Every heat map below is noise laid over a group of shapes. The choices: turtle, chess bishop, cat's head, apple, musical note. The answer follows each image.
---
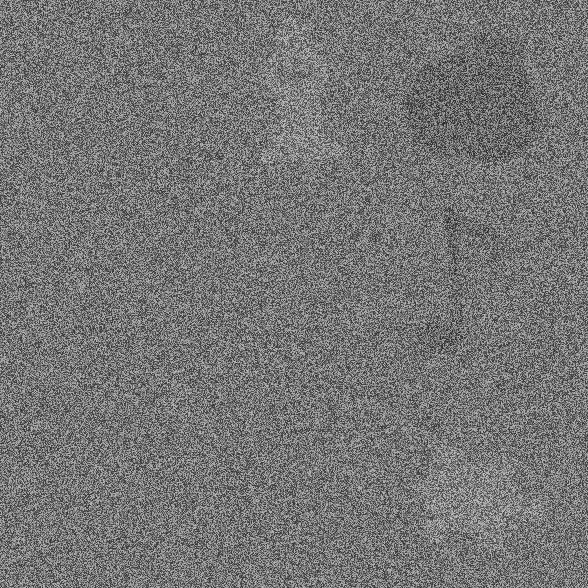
top middle: light chess bishop; top right: dark apple; middle right: dark musical note; bottom right: light turtle
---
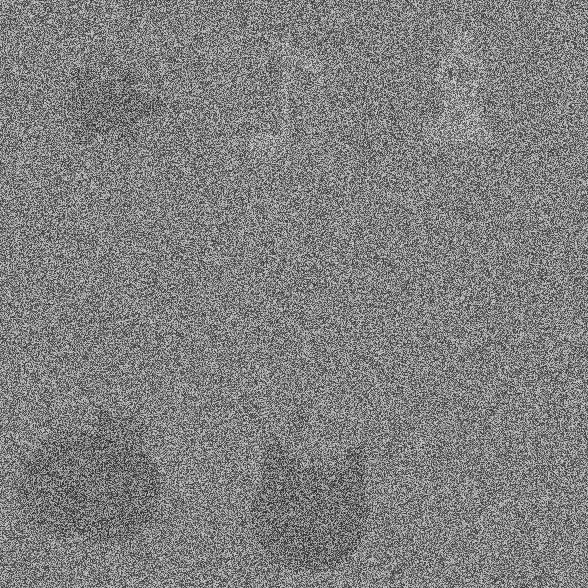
top left: dark turtle; top middle: light musical note; top right: light chess bishop; bottom left: dark apple; bottom middle: dark cat's head
